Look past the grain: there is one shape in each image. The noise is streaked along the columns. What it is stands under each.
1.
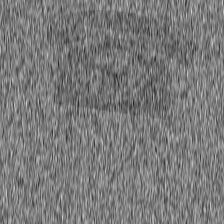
dark telephone
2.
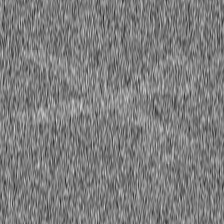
light pair of scissors
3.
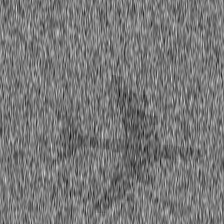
dark airplane
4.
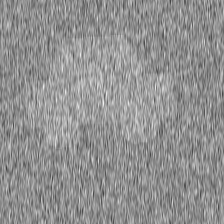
light car
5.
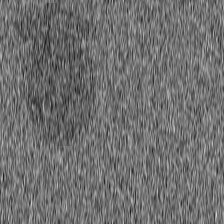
dark footprint
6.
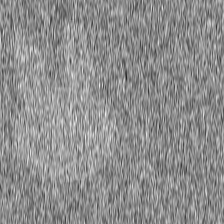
light rabbit's head
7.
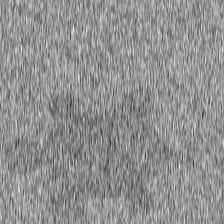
dark turtle
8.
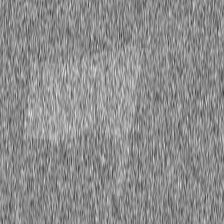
light flag
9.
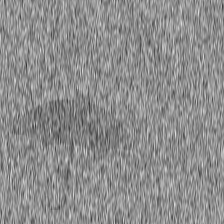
dark umbrella
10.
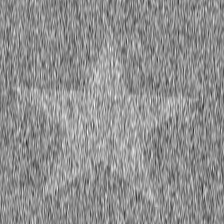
light star
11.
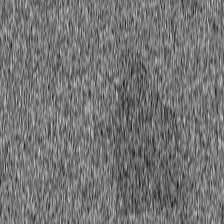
dark bottle
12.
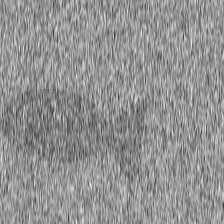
dark fish
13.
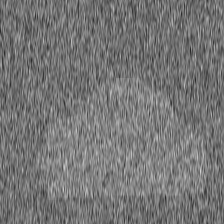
light cloud
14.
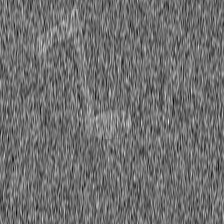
light musical note
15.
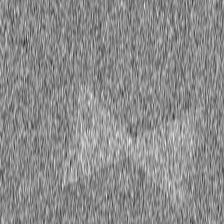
light bow tie
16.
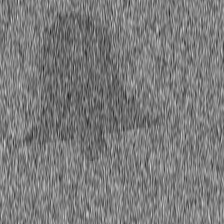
dark bell
